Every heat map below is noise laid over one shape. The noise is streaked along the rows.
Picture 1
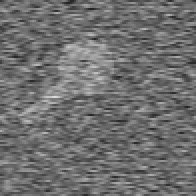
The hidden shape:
lollipop
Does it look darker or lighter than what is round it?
lighter
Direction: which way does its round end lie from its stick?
up and right
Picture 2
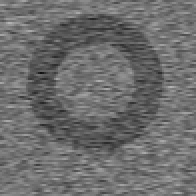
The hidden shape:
ring
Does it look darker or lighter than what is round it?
darker
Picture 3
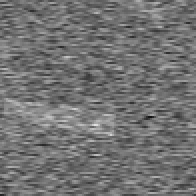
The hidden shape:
bar
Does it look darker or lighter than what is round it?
lighter
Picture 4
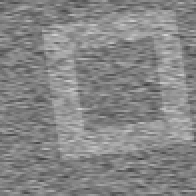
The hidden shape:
square frame
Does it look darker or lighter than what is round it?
lighter
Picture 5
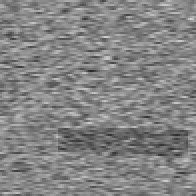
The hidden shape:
bar
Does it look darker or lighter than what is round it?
darker
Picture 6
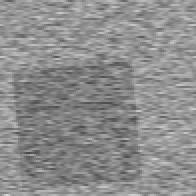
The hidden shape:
square
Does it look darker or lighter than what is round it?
darker
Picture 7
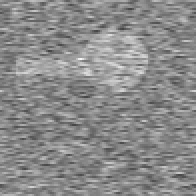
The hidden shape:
lollipop
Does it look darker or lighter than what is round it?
lighter
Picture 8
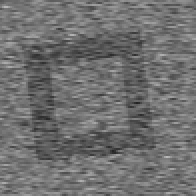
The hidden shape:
square frame
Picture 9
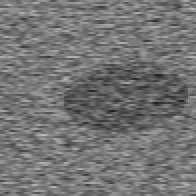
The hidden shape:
ellipse
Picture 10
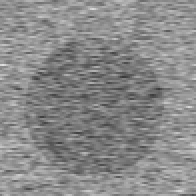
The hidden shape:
disc
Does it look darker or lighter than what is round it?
darker
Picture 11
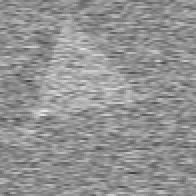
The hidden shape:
triangle
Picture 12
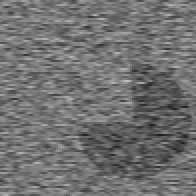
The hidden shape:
disc with a wedge cut out
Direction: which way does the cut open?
up and left
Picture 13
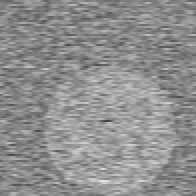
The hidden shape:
disc
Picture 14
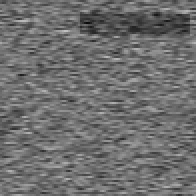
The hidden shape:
bar
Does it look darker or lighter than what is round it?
darker
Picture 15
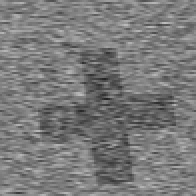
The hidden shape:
cross
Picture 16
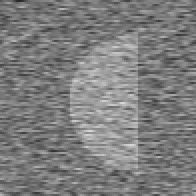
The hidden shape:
half disc
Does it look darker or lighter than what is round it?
lighter
